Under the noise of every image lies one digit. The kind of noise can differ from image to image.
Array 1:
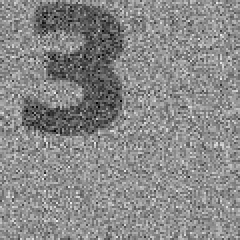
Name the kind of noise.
low rank plus noise
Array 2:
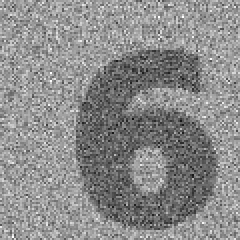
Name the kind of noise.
low rank plus noise
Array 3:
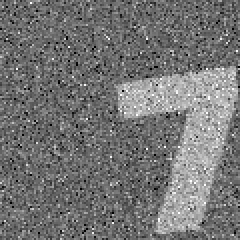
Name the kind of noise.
heavy tails
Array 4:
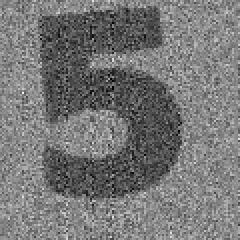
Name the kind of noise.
columns of uneven size
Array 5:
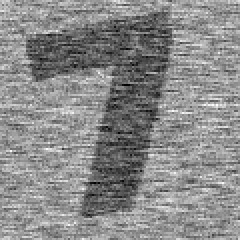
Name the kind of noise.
streaked along the rows
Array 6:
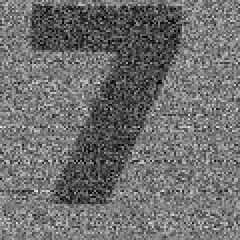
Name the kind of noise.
rows of uneven size
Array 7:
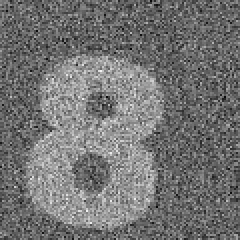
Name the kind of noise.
low rank plus noise
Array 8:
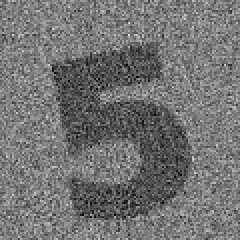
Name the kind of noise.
low rank plus noise
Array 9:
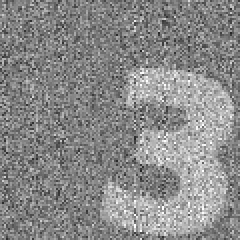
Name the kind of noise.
columns of uneven size
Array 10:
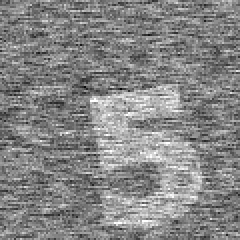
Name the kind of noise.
streaked along the rows
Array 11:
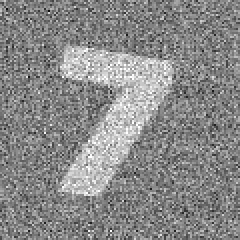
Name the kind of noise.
low rank plus noise
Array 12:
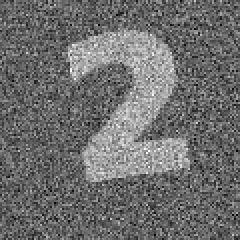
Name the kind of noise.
low rank plus noise
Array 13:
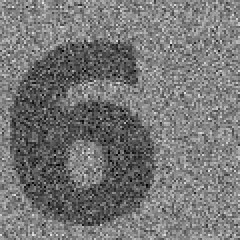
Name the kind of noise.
low rank plus noise
